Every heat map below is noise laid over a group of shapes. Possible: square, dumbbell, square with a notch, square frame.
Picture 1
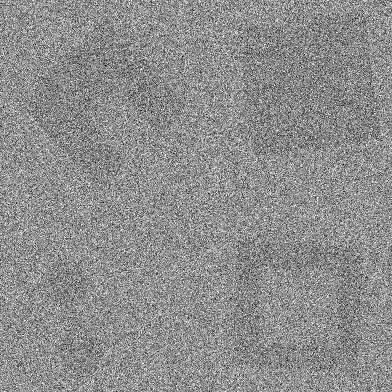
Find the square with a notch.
top left
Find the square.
top right
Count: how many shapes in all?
4
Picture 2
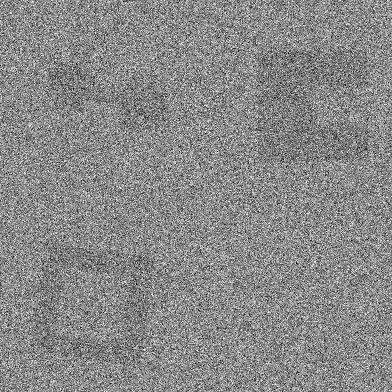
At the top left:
dumbbell
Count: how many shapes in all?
3
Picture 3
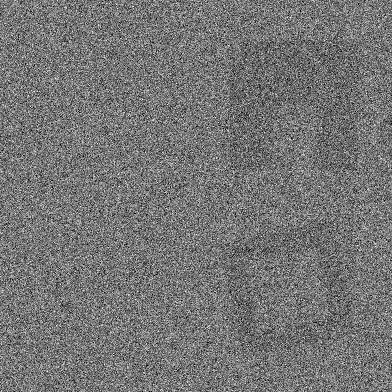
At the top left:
nothing
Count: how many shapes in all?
2
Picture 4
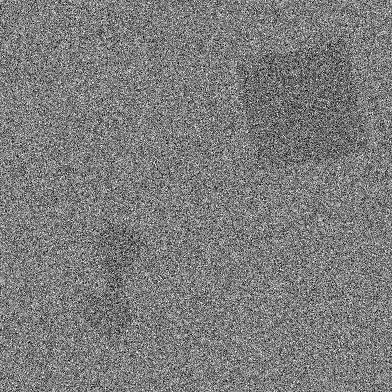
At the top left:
nothing
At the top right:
square
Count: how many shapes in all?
2
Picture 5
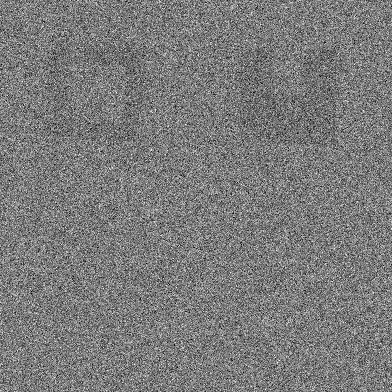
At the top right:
square with a notch
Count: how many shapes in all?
2
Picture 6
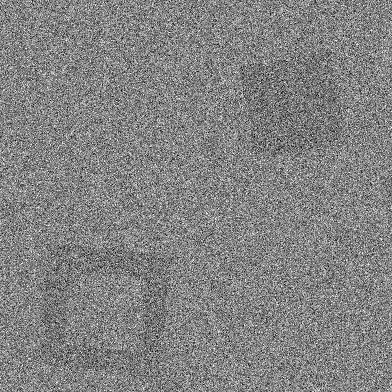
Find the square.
top right
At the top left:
nothing
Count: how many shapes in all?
2
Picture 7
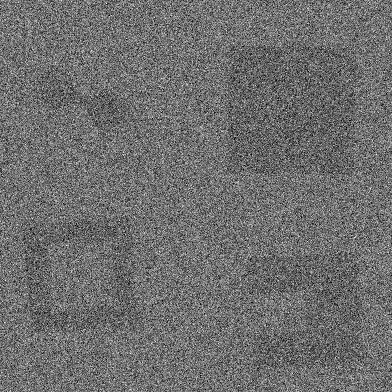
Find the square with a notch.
bottom right
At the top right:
square
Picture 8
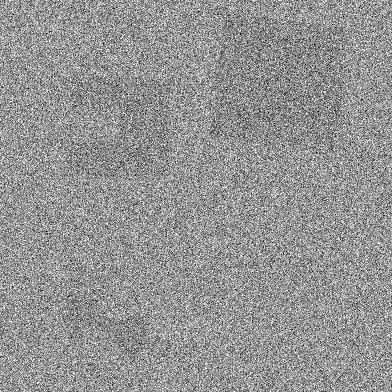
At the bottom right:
nothing
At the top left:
square with a notch
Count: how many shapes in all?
3
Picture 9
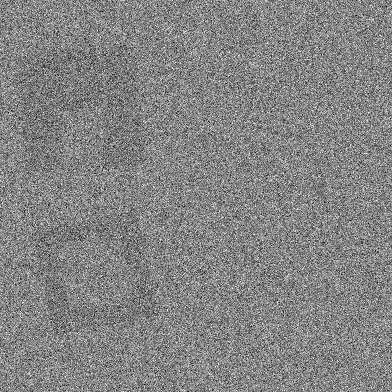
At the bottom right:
nothing
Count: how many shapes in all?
2
